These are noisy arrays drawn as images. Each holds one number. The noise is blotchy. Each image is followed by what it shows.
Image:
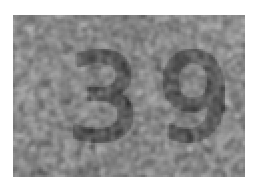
39
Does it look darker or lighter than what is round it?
darker
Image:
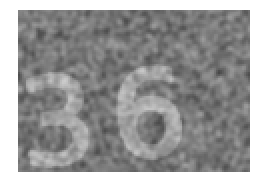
36
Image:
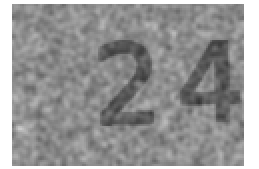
24
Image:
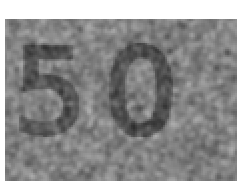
50
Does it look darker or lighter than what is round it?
darker
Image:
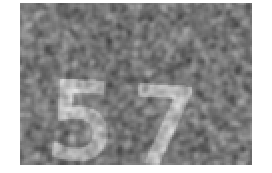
57
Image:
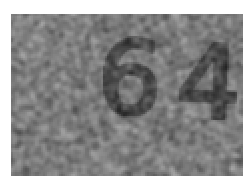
64
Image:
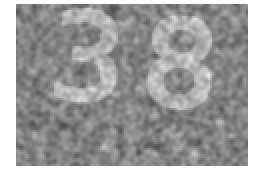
38
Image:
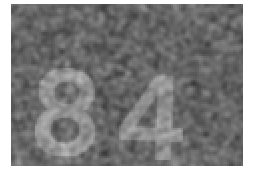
84
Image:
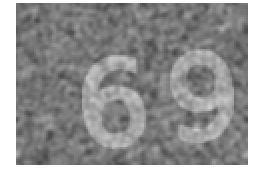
69
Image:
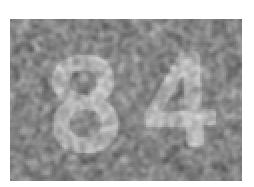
84
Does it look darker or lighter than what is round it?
lighter
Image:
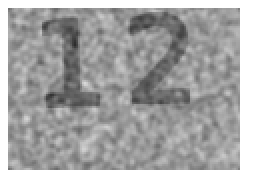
12
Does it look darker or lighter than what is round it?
darker
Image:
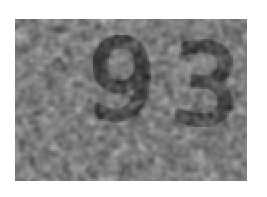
93
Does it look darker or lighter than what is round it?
darker
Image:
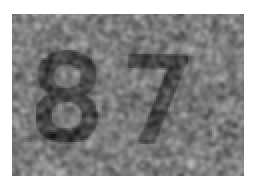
87
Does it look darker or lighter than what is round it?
darker
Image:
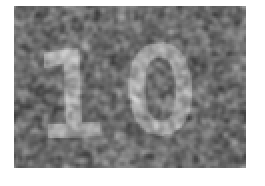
10
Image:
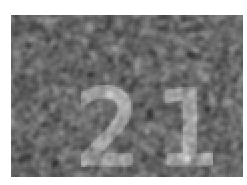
21
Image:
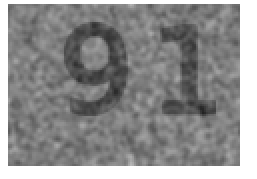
91
